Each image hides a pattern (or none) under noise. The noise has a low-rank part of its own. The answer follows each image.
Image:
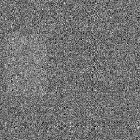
one block
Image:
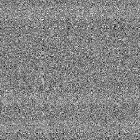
bands of rows
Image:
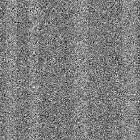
bands of columns
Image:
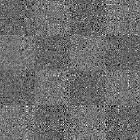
a checkerboard
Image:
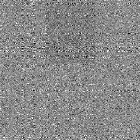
one block
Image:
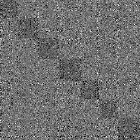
blocks along the diagonal
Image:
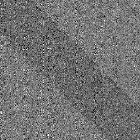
a diagonal band
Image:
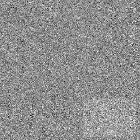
one block
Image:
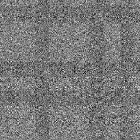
bands of rows crossing bands of columns
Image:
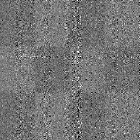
a checkerboard
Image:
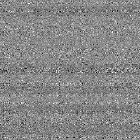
bands of rows
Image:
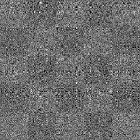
a checkerboard
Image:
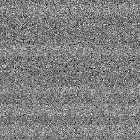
bands of rows
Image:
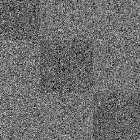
blocks along the diagonal
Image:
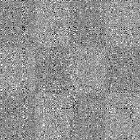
a checkerboard
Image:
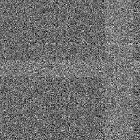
bands of rows crossing bands of columns
